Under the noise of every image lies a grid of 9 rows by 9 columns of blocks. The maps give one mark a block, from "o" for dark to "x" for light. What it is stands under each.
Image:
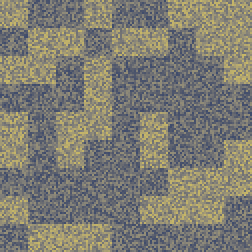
x o o x o o x x x
o x x o x x o x x
x x o x o o o o x
o o o x o o o o o
x o x x o x o o o
x o x o o x o o x
o o o o o o x x x
x o o o o x x x o
o x x x o o o o o
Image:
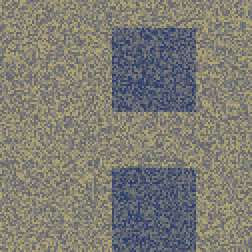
x x x x x x x x x
x x x x o o o x x
x x x x o o o x x
x x x x o o o x x
x x x x x x x x x
x x x x x x x x x
x x x x o o o x x
x x x x o o o x x
x x x x o o o x x
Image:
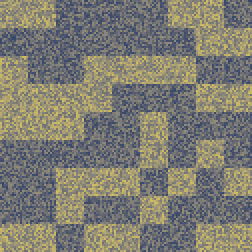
x x o o o o x x o
o o o o o o o x x
x o o x x x x o o
x x x x o o o x x
x x x o o x o o o
o o o o o x o x o
o o x x x o x o x
o o x o o x o o o
x x o x x o o x x
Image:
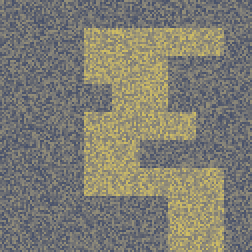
o o o o o o o o o
o o o x x x x x o
o o o x x x o o o
o o o o x x o o o
o o o x x x x o o
o o o x x o o o o
o o o x x x x x o
o o o o o o x x o
o o o o o o x x o
